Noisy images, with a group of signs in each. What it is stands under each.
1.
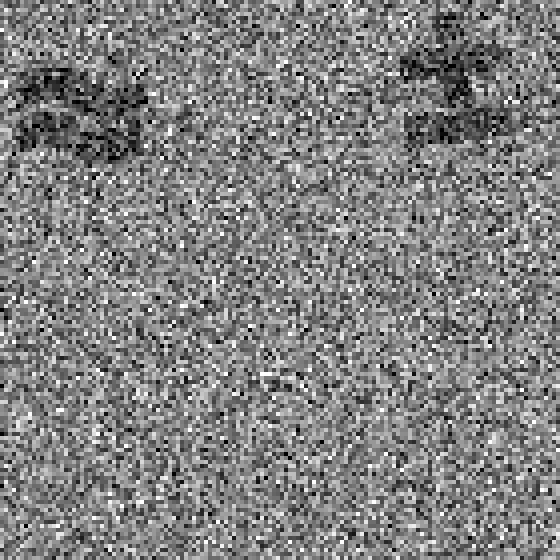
top left: approximately sign; top right: plus-minus sign
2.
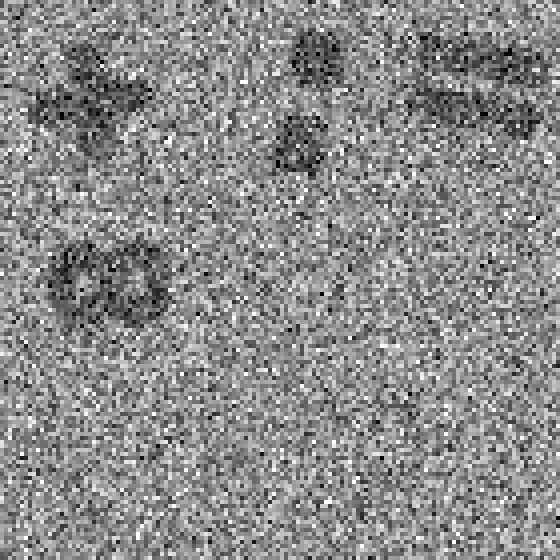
top left: plus sign; top middle: colon; top right: equals sign; middle left: infinity sign
